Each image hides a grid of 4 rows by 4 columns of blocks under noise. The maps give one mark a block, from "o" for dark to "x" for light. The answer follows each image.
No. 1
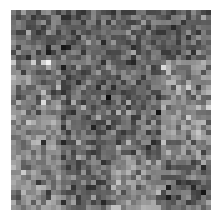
o o o o
x o o x
x o o x
x o x o
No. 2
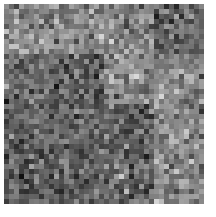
x x x o
o o x x
o o o x
o o o x
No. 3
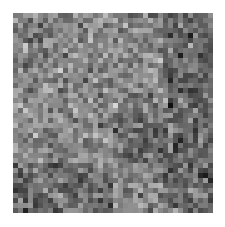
x x x o
x x x o
x x o o
o o x o
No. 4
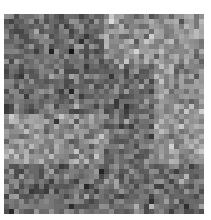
o o x x
o o o x
x x o x
o o o o
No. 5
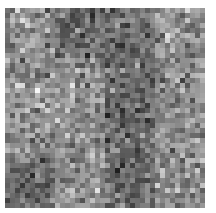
x o o x
x x o x
x x o x
o x o x
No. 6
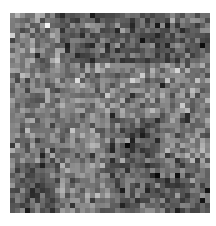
x o o o
x x x x
x x o x
o x o o
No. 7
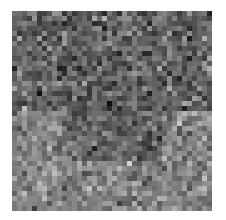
o o o o
o o o o
x o o x
x x x x
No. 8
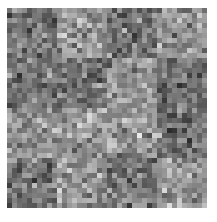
o x o x
o o x o
x x x o
o x o x
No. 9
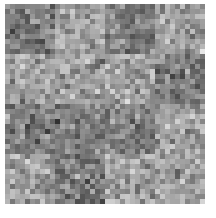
o x o x
x x x o
o o o x
x o x x
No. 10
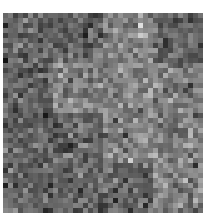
o o x o
o x x x
o o x x
o o o x
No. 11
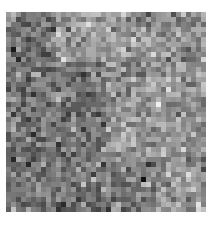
o x x x
o o x x
o o x x
o o o x
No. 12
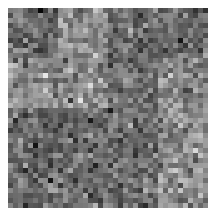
o x o o
x x o x
o o o x
o o o x
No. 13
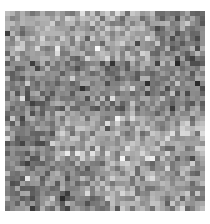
x x x o
o o o o
o x x x
o o x x
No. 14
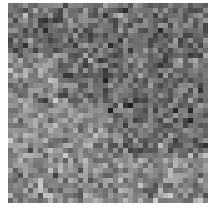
o o o o
x o o o
x x o o
x x x x
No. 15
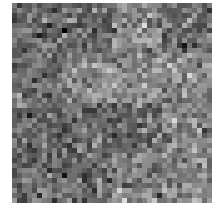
o o x o
o x x x
o o o x
o o x x
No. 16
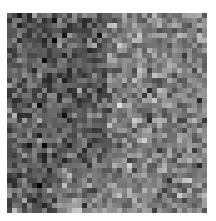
o o x x
o o x x
o o x x
o x x x
